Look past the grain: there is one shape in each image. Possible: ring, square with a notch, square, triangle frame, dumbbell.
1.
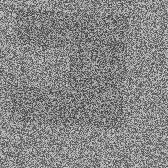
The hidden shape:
square with a notch
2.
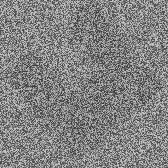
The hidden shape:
square with a notch
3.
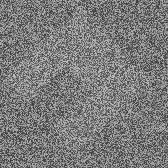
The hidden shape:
square with a notch
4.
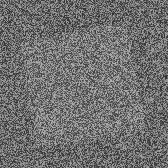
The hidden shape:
square
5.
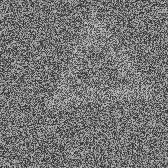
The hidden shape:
triangle frame
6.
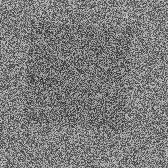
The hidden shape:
square
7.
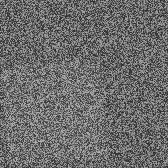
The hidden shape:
square
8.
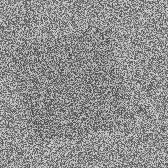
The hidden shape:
square
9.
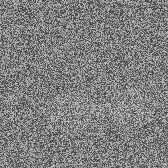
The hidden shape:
dumbbell
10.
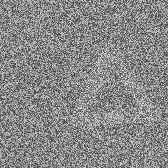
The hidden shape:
triangle frame
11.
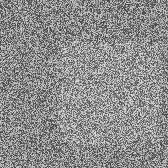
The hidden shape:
square
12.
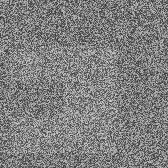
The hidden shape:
square with a notch
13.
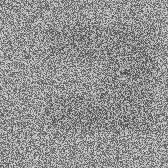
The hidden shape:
square with a notch
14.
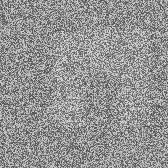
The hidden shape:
square with a notch
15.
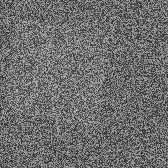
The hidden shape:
square
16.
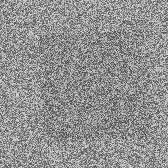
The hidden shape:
square
